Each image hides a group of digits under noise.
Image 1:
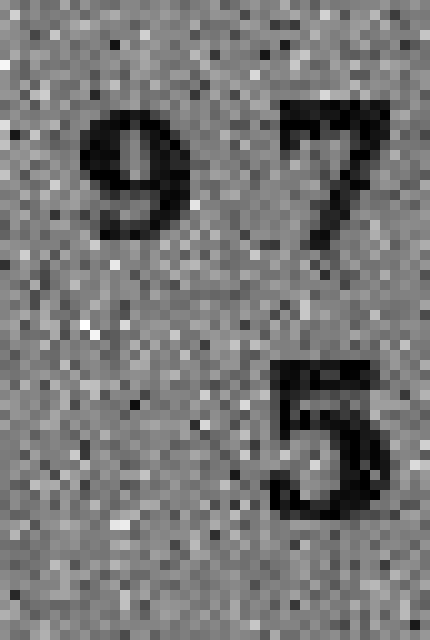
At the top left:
9
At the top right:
7
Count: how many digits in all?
3
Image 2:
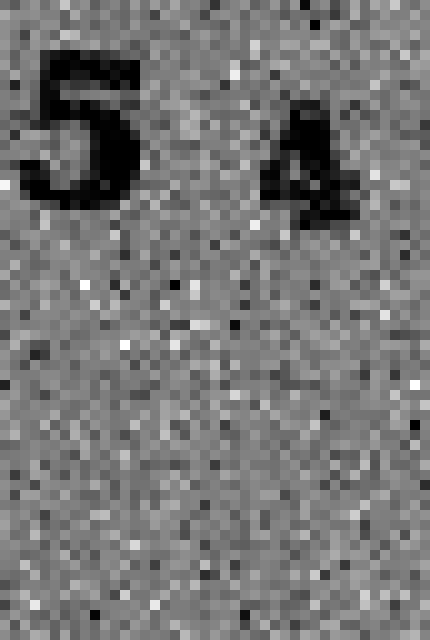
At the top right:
4
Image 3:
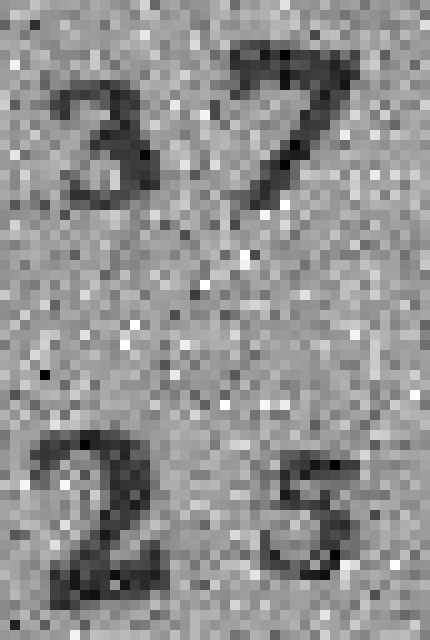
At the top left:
3
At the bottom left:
2
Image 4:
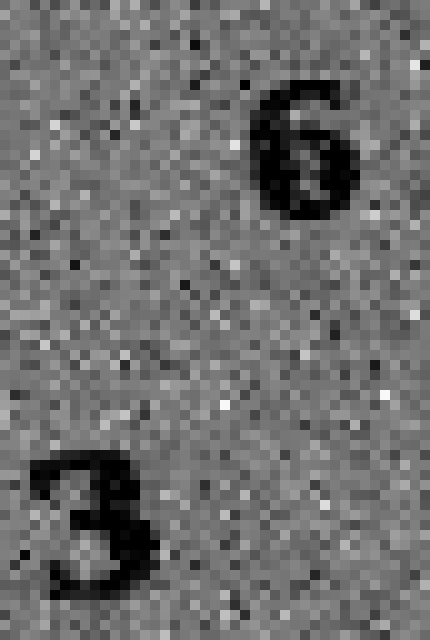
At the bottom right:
nothing
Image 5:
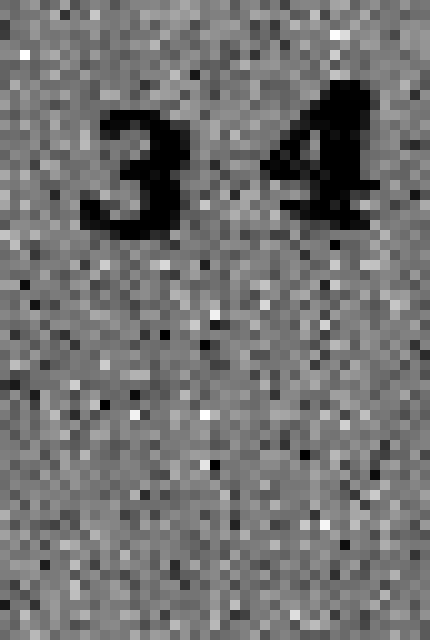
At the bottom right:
nothing
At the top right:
4
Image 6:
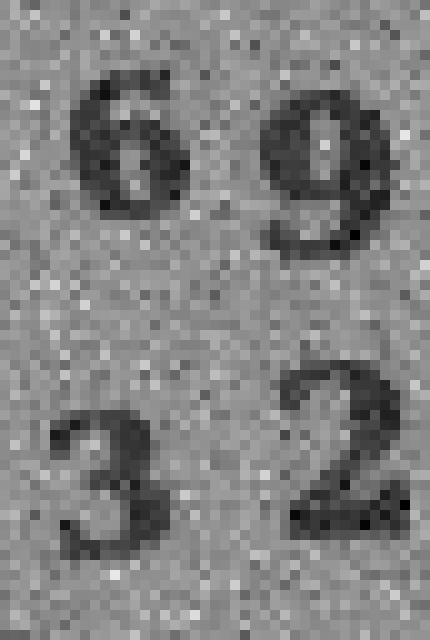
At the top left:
6
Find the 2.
bottom right
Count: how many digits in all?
4
